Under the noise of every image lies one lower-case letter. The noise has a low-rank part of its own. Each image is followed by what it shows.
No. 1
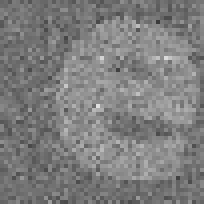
e
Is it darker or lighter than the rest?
lighter
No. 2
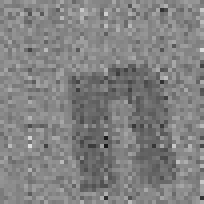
n
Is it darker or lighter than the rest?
darker
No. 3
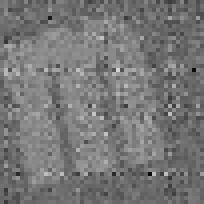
m
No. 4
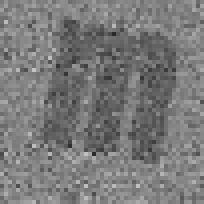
m
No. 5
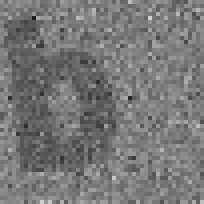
b
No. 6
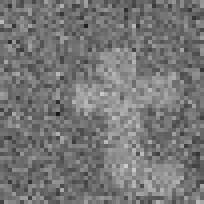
t
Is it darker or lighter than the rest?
lighter
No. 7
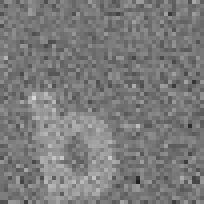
b
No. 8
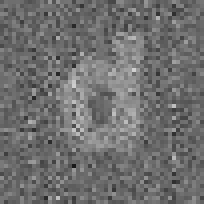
d
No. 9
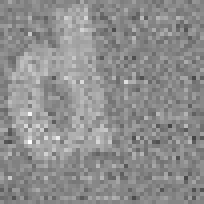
d
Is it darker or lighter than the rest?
lighter
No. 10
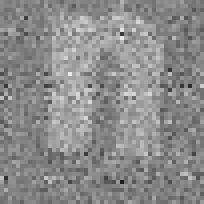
n
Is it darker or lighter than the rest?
lighter
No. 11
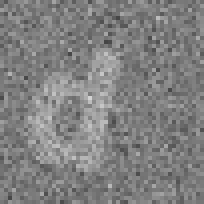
d
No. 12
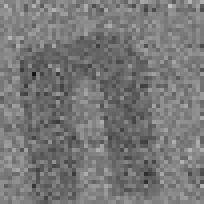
n
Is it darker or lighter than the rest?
darker
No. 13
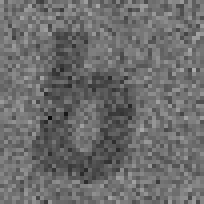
b
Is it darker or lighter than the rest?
darker
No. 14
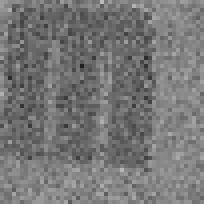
m
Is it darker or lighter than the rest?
darker
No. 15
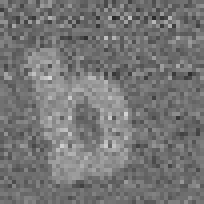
b
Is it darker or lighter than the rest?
lighter
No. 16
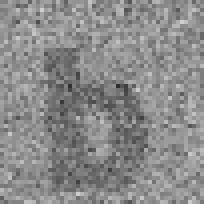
b
